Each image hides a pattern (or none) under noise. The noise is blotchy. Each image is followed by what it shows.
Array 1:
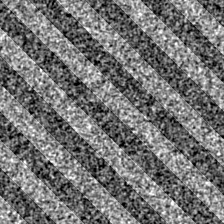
diagonal stripes
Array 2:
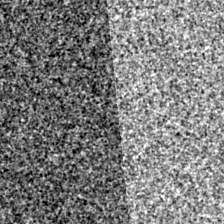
a sharp edge
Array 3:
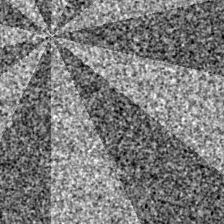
spokes from one point
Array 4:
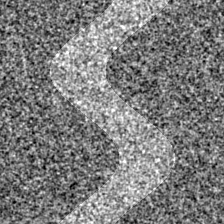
a wavy band
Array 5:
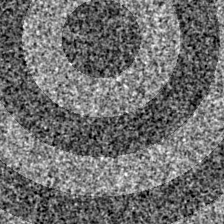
rings round one point
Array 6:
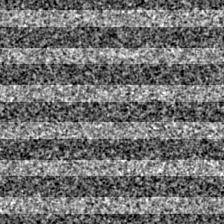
horizontal stripes
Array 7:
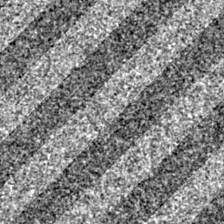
diagonal stripes
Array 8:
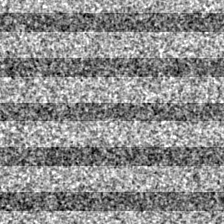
horizontal stripes
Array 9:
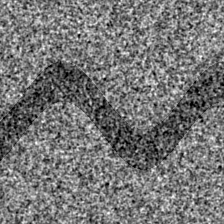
a wavy band
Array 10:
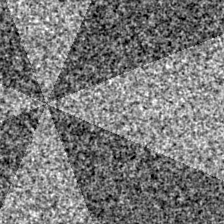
spokes from one point
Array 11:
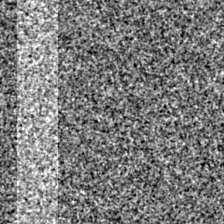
one vertical stripe
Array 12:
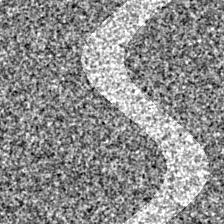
a wavy band
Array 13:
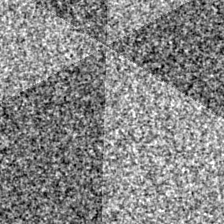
spokes from one point
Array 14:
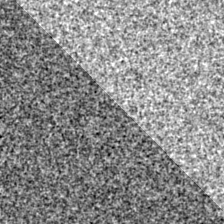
a sharp edge
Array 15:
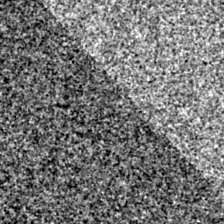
a sharp edge
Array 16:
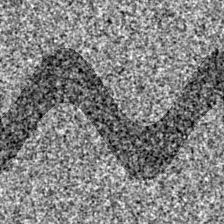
a wavy band
